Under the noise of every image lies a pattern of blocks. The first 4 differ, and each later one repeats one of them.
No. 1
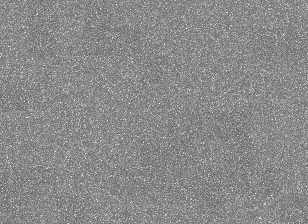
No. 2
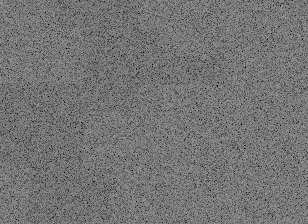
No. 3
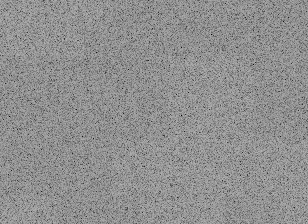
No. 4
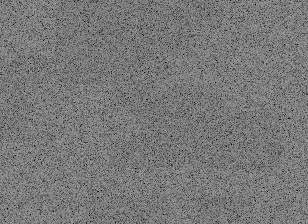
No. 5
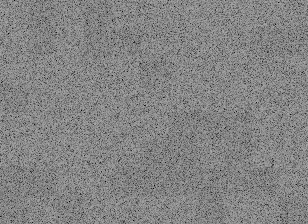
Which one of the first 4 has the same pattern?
1
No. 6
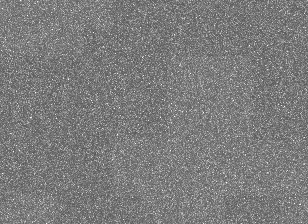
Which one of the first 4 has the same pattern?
3
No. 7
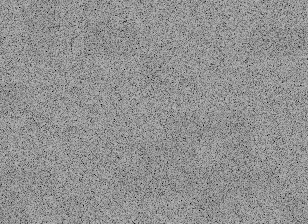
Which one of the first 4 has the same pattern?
1
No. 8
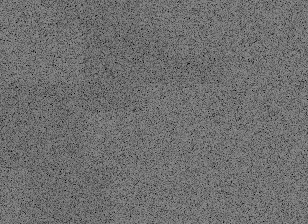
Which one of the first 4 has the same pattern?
2
